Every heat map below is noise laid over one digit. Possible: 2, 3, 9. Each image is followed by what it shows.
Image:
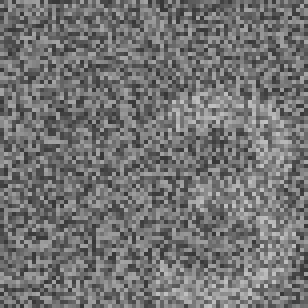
3
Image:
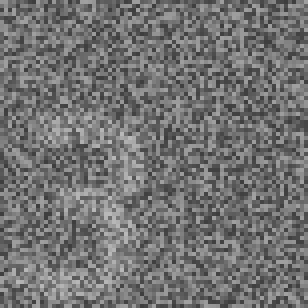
3
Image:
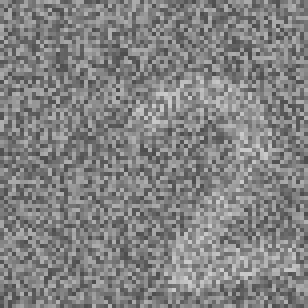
2
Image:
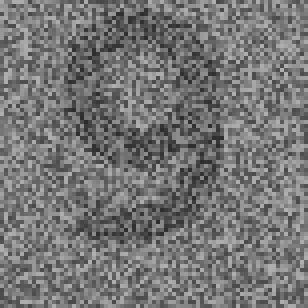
9
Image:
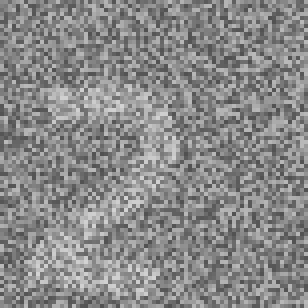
2
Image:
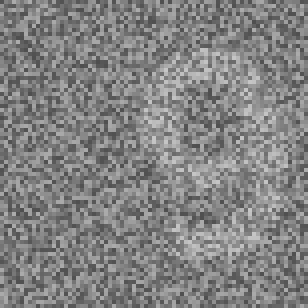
9
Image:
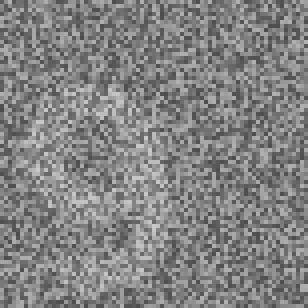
9
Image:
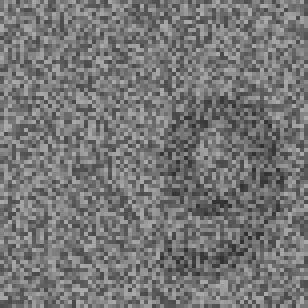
9
